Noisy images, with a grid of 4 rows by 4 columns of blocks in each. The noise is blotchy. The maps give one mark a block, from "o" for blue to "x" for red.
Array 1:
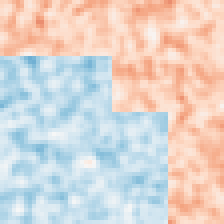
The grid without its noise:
x x x x
o o x x
o o o x
o o o x
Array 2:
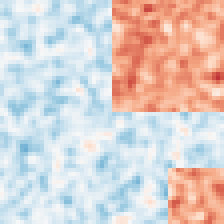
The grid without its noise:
o o x x
o o x x
o o o o
o o o x
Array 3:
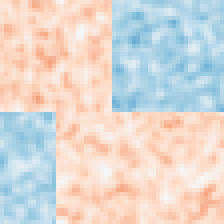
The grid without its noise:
x x o o
x x o o
o x x x
o x x x
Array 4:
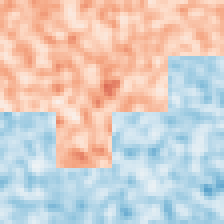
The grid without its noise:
x x x x
x x x o
o x o o
o o o o
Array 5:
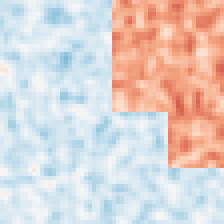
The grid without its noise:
o o x x
o o x x
o o o x
o o o o
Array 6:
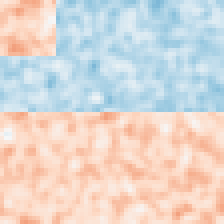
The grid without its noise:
x o o o
o o o o
x x x x
x x x x
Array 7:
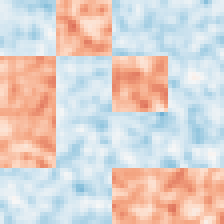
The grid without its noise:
o x o o
x o x o
x o o o
o o x x
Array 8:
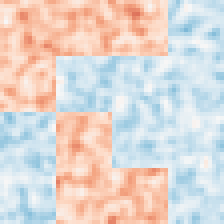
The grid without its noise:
x x x o
x o o o
o x o o
o x x o
